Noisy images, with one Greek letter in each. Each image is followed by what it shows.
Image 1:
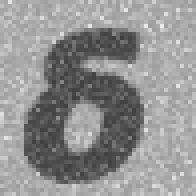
delta
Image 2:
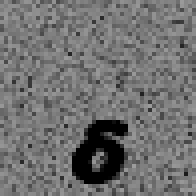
delta
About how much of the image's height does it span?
a third
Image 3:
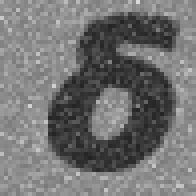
delta
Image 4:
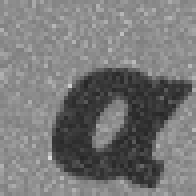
alpha
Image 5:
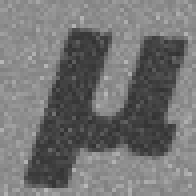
mu
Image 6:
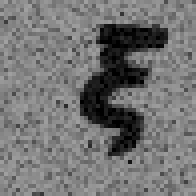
xi
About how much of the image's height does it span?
two thirds
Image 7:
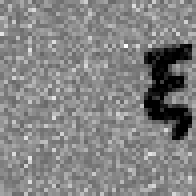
xi
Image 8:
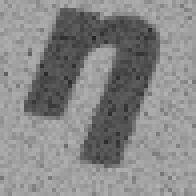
eta
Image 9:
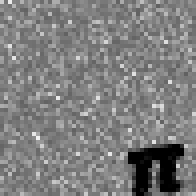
pi
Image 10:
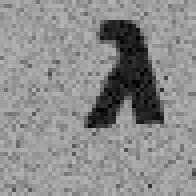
lambda
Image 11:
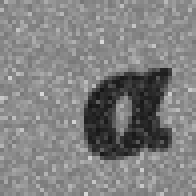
alpha
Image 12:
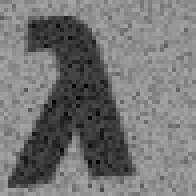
lambda
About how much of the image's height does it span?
nearly all
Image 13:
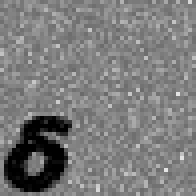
delta
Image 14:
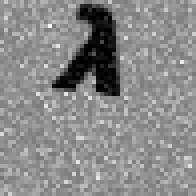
lambda
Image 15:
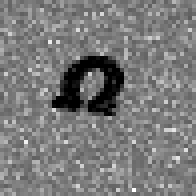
omega
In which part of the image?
centre
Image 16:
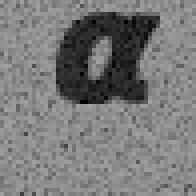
alpha
